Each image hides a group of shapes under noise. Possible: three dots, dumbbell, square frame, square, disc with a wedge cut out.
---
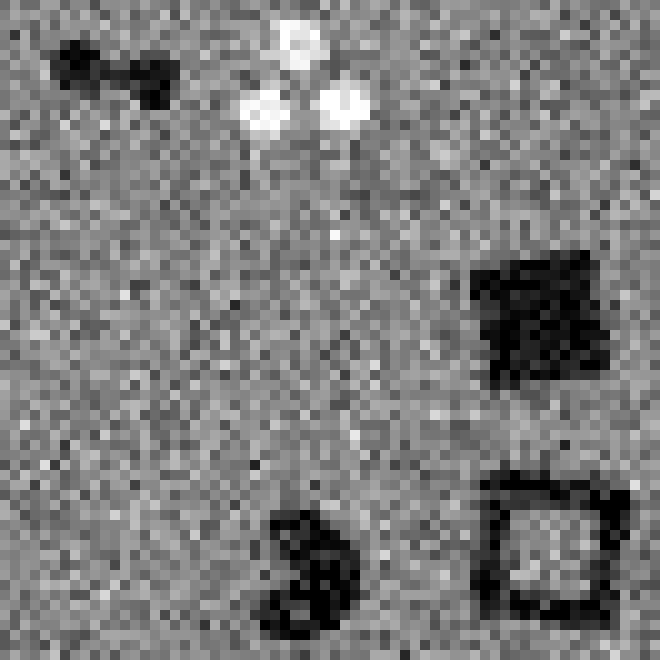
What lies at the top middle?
three dots
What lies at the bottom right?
square frame
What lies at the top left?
dumbbell
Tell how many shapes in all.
5
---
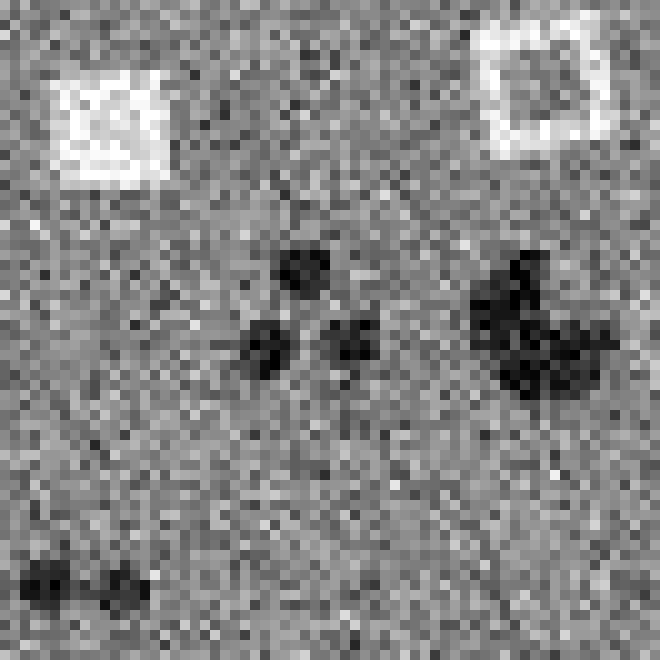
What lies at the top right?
square frame
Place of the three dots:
centre
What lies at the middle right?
disc with a wedge cut out
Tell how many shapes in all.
5
